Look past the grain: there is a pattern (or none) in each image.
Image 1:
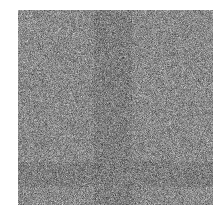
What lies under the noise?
bands of rows crossing bands of columns
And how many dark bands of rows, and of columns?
1 and 1
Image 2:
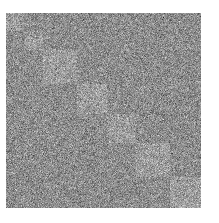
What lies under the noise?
blocks along the diagonal
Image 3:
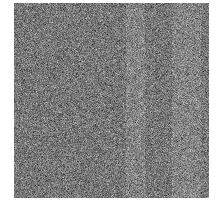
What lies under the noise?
bands of columns
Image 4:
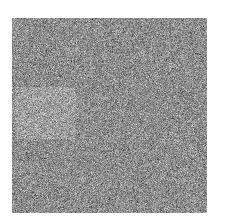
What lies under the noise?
one block
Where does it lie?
middle left
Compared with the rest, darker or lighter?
lighter
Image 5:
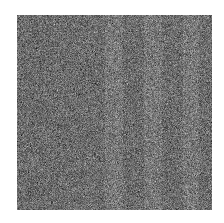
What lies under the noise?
bands of columns
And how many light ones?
3
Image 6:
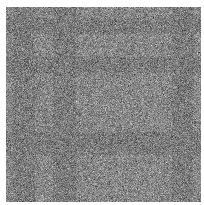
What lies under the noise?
bands of rows crossing bands of columns
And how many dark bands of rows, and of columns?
3 and 3
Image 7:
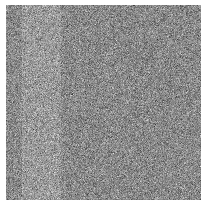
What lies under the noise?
one band of columns
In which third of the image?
left
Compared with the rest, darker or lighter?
lighter
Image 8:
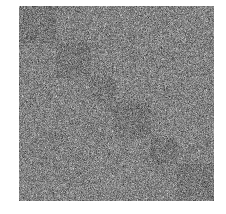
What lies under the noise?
blocks along the diagonal
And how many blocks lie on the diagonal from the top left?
6
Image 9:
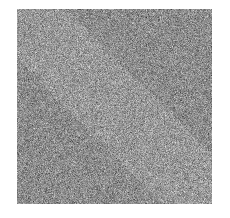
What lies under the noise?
a diagonal band
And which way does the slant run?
top left to bottom right
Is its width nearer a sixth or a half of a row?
a half
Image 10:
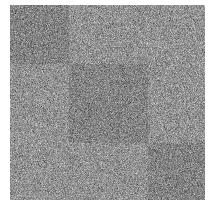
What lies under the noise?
blocks along the diagonal
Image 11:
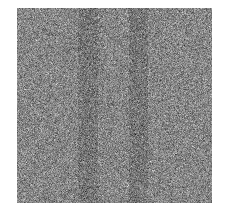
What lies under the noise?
bands of columns
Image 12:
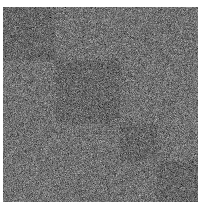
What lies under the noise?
blocks along the diagonal
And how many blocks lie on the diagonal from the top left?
4
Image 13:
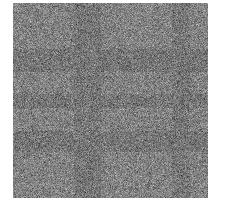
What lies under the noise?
bands of rows crossing bands of columns
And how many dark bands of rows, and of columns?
3 and 2
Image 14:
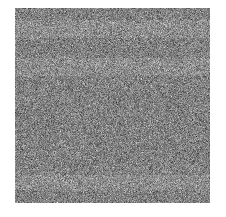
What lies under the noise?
bands of rows
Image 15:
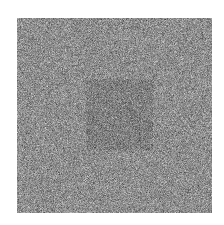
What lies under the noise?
one block
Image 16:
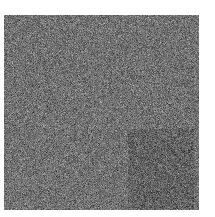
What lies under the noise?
one block
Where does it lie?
bottom right
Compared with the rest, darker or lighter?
darker
